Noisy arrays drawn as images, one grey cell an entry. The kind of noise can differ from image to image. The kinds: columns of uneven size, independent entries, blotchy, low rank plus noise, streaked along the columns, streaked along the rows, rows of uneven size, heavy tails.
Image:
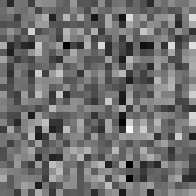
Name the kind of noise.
low rank plus noise
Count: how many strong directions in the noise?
two
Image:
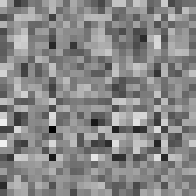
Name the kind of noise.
low rank plus noise
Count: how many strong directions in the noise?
one
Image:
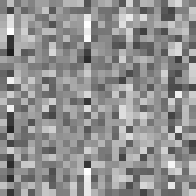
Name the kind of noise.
columns of uneven size
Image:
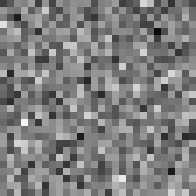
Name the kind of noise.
independent entries
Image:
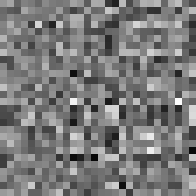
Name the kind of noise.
low rank plus noise
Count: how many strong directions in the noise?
one
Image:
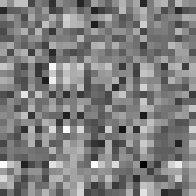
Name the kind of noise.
low rank plus noise
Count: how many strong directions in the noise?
two
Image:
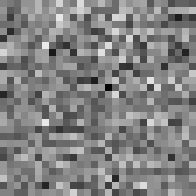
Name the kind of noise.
low rank plus noise
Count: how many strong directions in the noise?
five to eight
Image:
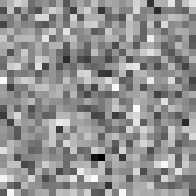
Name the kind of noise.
independent entries
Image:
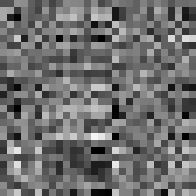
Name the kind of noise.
low rank plus noise
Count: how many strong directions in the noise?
one
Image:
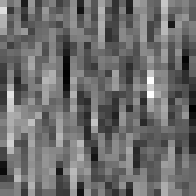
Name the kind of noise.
streaked along the columns
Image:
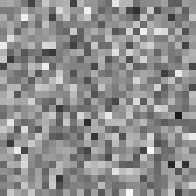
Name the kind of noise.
independent entries
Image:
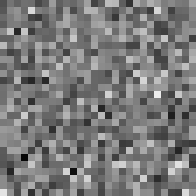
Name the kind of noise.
independent entries
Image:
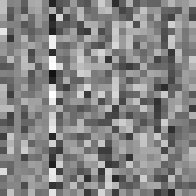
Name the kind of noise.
columns of uneven size
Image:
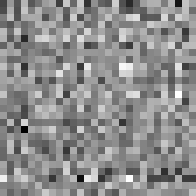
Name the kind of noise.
low rank plus noise
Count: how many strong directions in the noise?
three or four
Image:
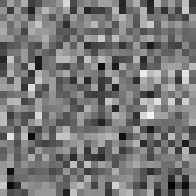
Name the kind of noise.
low rank plus noise
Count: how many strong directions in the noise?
three or four
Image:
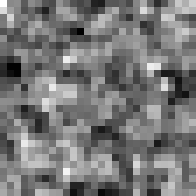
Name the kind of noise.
blotchy
